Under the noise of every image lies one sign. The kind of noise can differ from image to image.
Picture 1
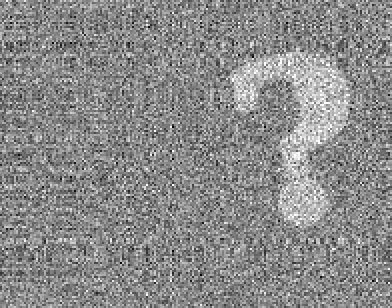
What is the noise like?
low rank plus noise
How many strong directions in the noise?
two
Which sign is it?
question mark
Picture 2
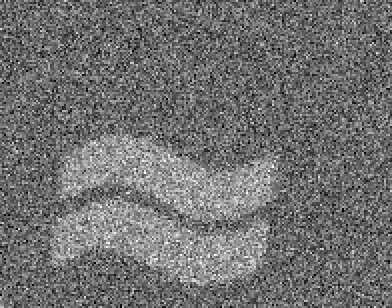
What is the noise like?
independent entries
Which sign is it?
approximately sign
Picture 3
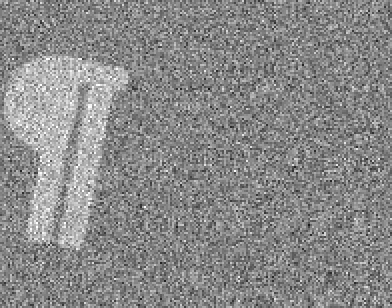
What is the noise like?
low rank plus noise
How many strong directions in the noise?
five to eight
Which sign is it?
pilcrow
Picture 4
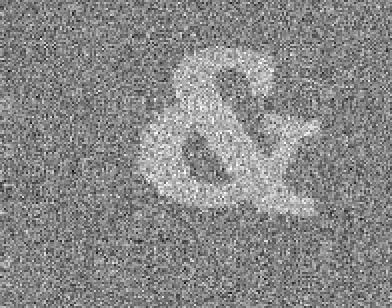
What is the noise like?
low rank plus noise
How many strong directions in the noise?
five to eight
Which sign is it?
ampersand
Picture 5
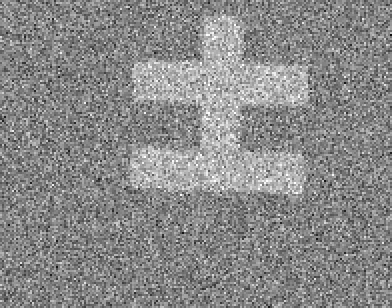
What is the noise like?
independent entries
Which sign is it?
plus-minus sign
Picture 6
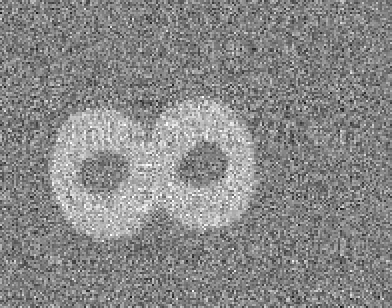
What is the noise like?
low rank plus noise
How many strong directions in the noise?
three or four
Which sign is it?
infinity sign
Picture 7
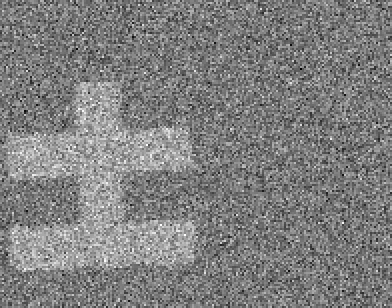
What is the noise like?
independent entries
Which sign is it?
plus-minus sign
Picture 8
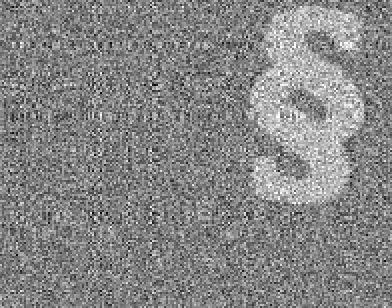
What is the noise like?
low rank plus noise
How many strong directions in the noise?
two
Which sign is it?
section sign
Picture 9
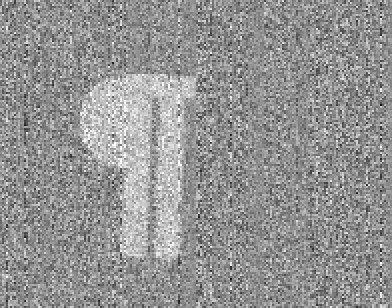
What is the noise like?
columns of uneven size
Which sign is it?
pilcrow
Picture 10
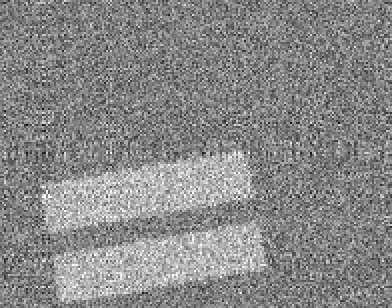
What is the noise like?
low rank plus noise
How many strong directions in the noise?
one
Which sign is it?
equals sign
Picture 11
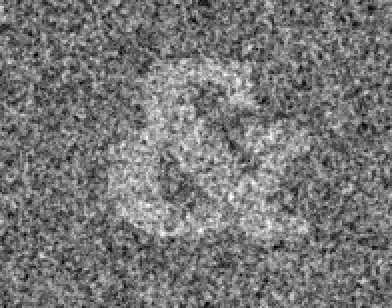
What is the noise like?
blotchy
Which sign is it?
ampersand
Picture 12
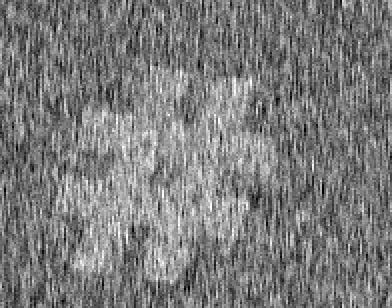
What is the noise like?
streaked along the columns
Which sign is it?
hash sign
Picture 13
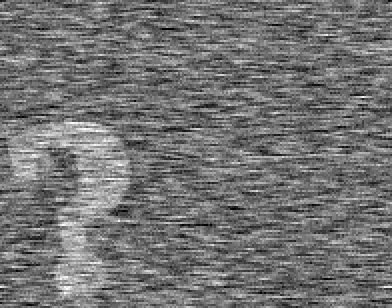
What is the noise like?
streaked along the rows
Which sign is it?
question mark
